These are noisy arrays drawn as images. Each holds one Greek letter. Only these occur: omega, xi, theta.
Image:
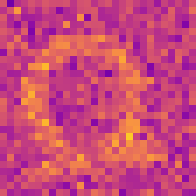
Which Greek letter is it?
omega
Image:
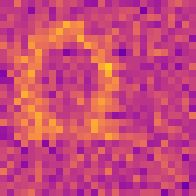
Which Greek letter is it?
omega
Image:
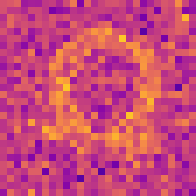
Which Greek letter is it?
omega
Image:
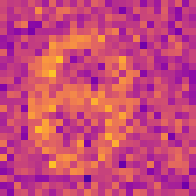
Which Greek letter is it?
theta
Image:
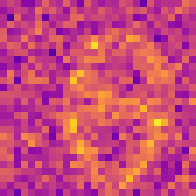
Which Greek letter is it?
theta
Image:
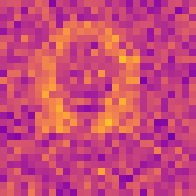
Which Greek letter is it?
omega
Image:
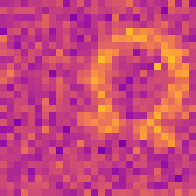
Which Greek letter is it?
omega
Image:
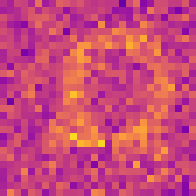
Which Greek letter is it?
omega
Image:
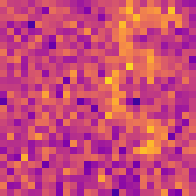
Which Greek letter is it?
xi
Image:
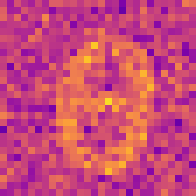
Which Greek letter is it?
theta
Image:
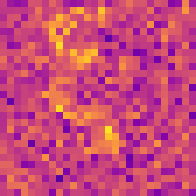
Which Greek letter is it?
xi
